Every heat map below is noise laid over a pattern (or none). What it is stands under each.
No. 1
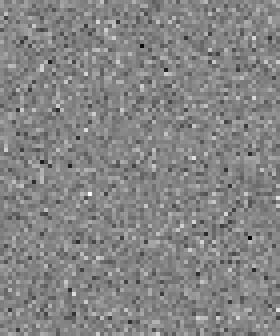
only noise
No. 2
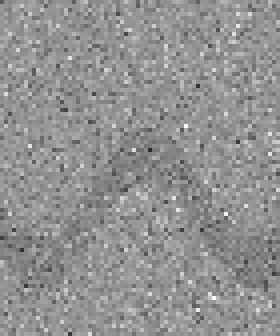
a wavy band
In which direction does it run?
left to right
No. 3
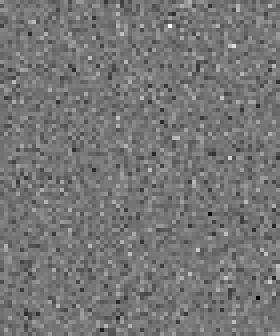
only noise
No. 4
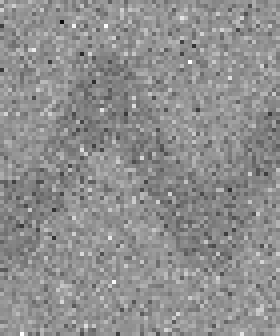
a wavy band
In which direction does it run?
left to right
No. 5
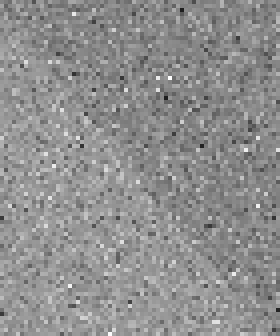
a sharp edge
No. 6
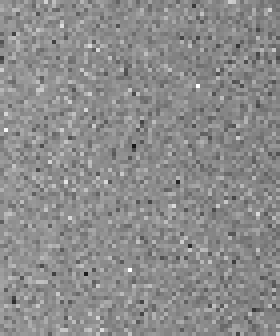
a smooth slope
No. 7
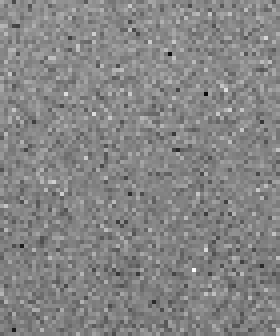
a smooth slope
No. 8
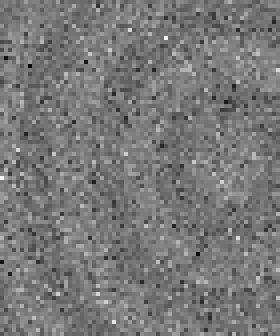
rings round one point
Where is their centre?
middle right
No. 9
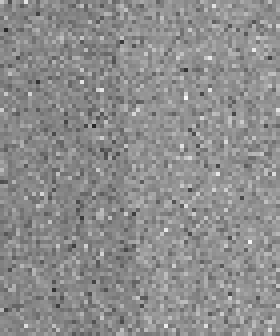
a sharp edge
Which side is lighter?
right
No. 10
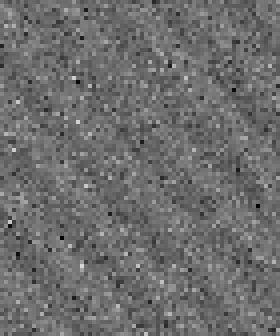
diagonal stripes
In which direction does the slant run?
top left to bottom right
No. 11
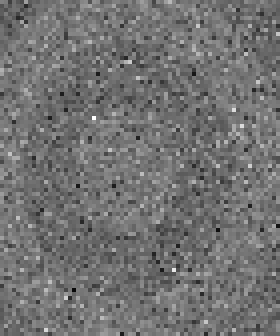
rings round one point
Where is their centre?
centre
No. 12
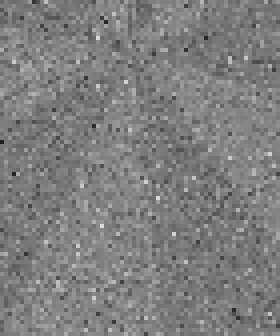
spokes from one point
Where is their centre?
top middle
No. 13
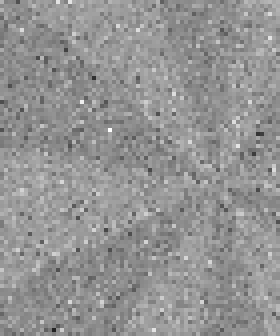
spokes from one point
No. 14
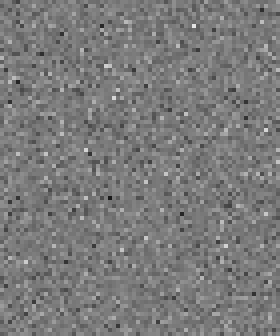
only noise
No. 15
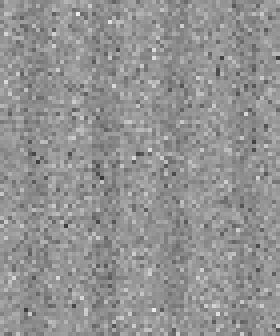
vertical stripes
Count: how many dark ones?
4
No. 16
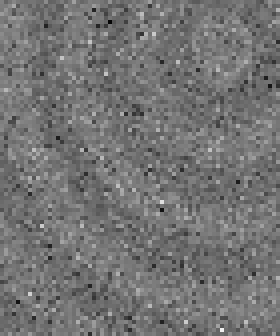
rings round one point
